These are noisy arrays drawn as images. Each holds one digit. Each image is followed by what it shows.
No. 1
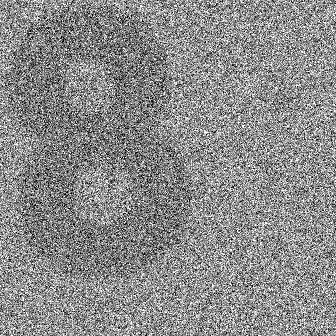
dark 8
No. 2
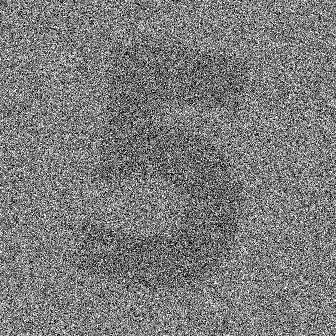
dark 5
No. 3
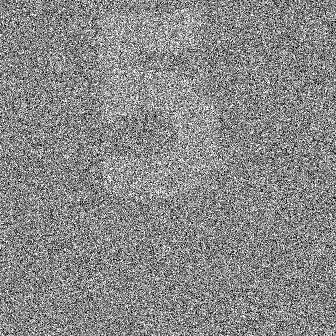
light 5
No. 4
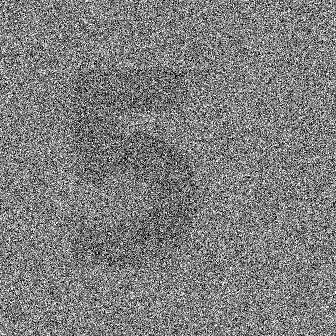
dark 5
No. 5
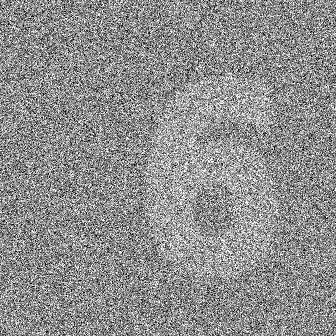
light 6
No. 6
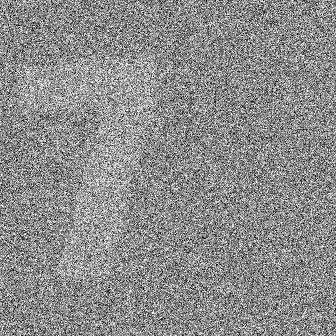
light 7
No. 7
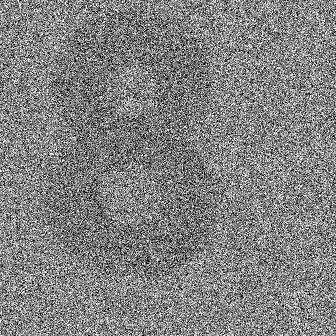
dark 8
